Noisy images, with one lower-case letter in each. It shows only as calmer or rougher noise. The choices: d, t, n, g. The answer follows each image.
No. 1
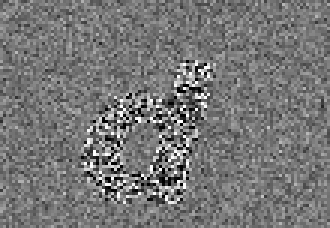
d
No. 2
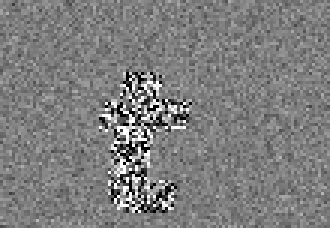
t
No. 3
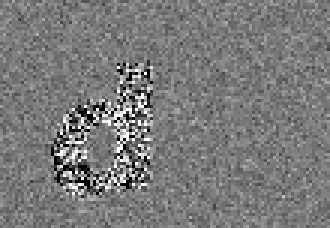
d
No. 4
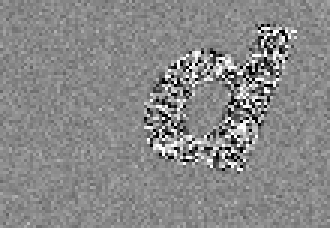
d
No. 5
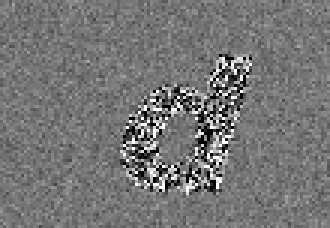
d
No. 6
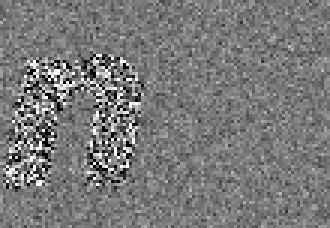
n
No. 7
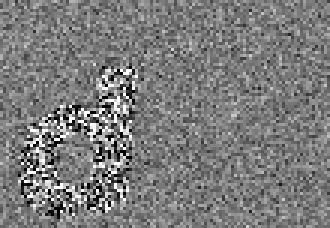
d
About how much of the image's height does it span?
two thirds
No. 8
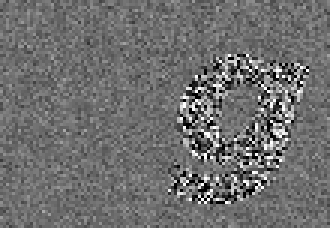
g
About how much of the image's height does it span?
two thirds
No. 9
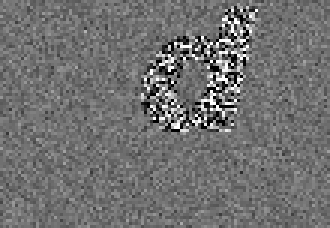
d
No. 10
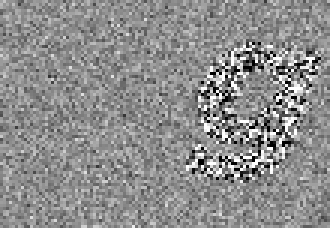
g
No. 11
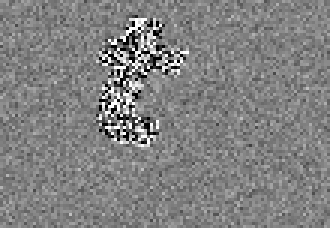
t
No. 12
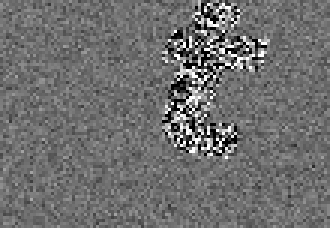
t
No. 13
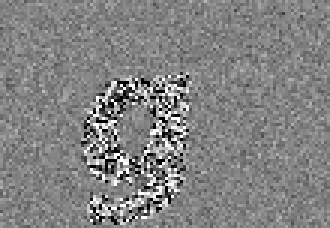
g
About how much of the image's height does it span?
two thirds
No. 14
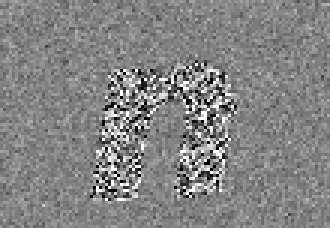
n
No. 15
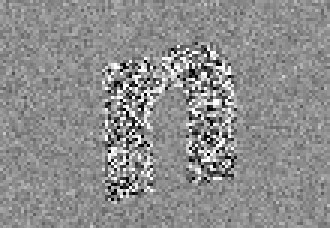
n
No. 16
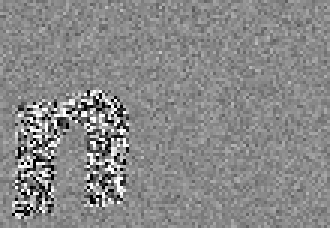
n
